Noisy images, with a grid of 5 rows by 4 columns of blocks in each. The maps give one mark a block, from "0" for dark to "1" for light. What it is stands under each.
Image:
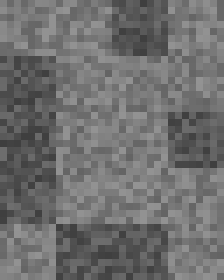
1 1 0 1
0 1 1 1
0 1 1 0
0 1 1 1
1 0 0 1
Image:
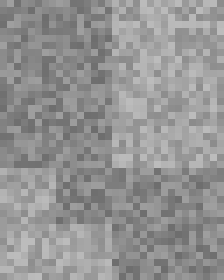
0 0 1 1
0 0 1 1
0 0 1 1
1 0 0 0
1 1 0 0
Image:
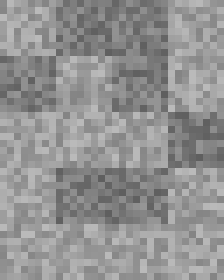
1 0 0 1
0 1 0 1
1 1 1 0
1 0 0 1
1 1 1 1
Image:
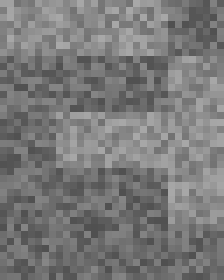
1 1 1 0
0 0 0 1
0 1 1 1
0 0 0 1
0 0 0 0
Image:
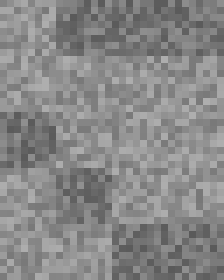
1 0 0 0
1 1 1 1
0 1 1 1
1 0 1 1
1 1 0 0
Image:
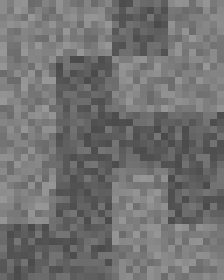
1 1 0 1
1 0 1 1
1 0 0 0
1 0 1 0
0 0 1 1
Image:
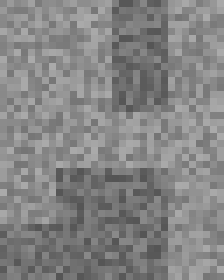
1 1 0 1
1 1 0 1
1 1 1 1
1 0 0 1
0 0 0 1
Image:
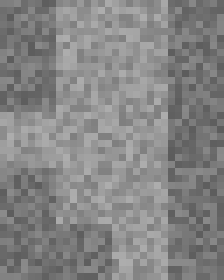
0 1 1 0
0 1 1 0
1 1 1 0
0 1 1 0
0 0 1 0
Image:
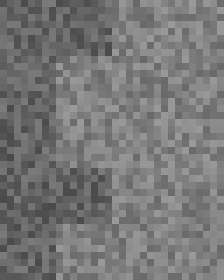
0 0 1 1
0 1 1 1
0 1 1 1
0 0 1 1
0 1 1 1
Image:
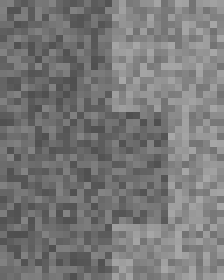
0 0 1 1
0 0 1 1
0 0 0 1
0 0 0 1
0 0 1 1
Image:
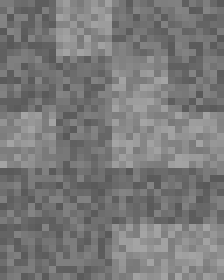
0 1 0 0
0 0 1 0
1 0 1 1
0 0 0 0
0 0 1 1
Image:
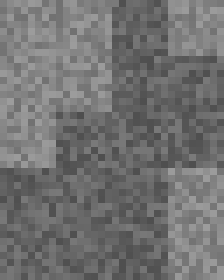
1 1 0 1
1 1 0 0
1 0 0 0
0 0 0 1
0 0 0 1
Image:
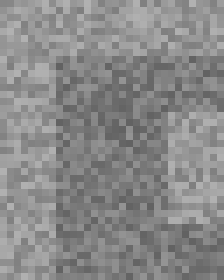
1 1 1 1
1 0 0 0
1 0 0 1
1 0 0 1
1 0 0 0
